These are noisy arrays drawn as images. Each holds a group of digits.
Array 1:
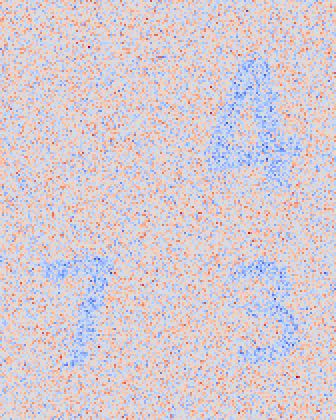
top right: 4; bottom left: 7; bottom right: 3
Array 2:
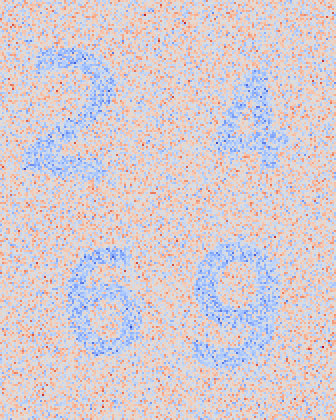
top left: 2; top right: 4; bottom left: 6; bottom right: 9
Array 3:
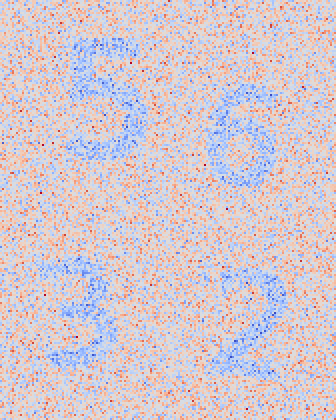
top left: 5; top right: 6; bottom left: 3; bottom right: 2
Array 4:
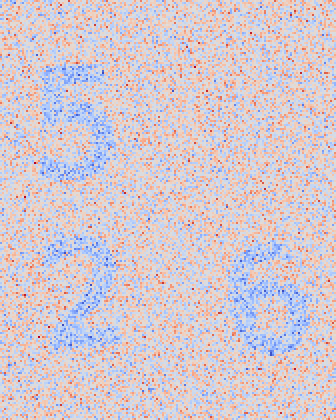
top left: 5; bottom left: 2; bottom right: 6
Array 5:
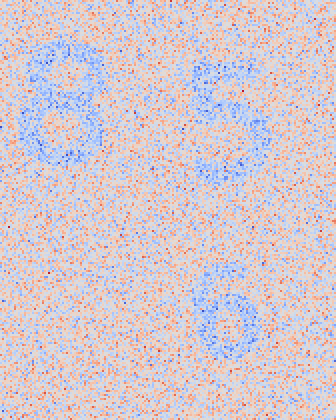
top left: 8; top right: 5; bottom right: 6
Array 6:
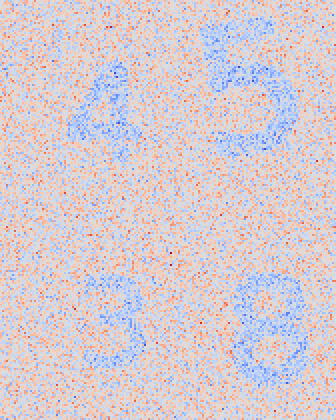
top left: 4; top right: 5; bottom left: 3; bottom right: 8
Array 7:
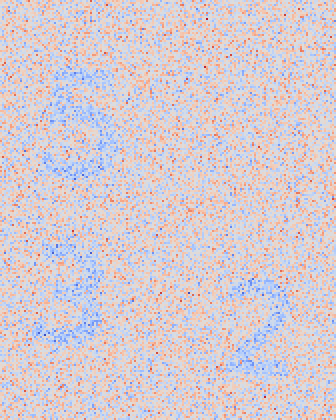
top left: 5; bottom left: 3; bottom right: 2
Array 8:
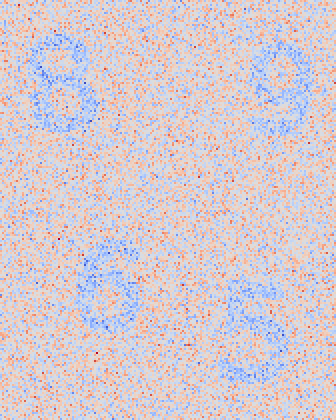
top left: 8; top right: 9; bottom left: 6; bottom right: 5
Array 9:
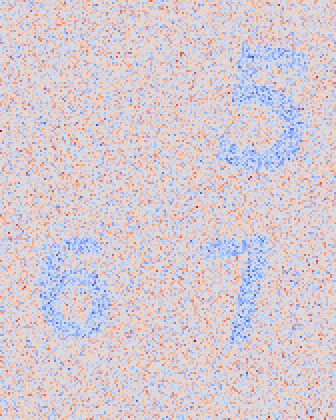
top right: 5; bottom left: 6; bottom right: 7
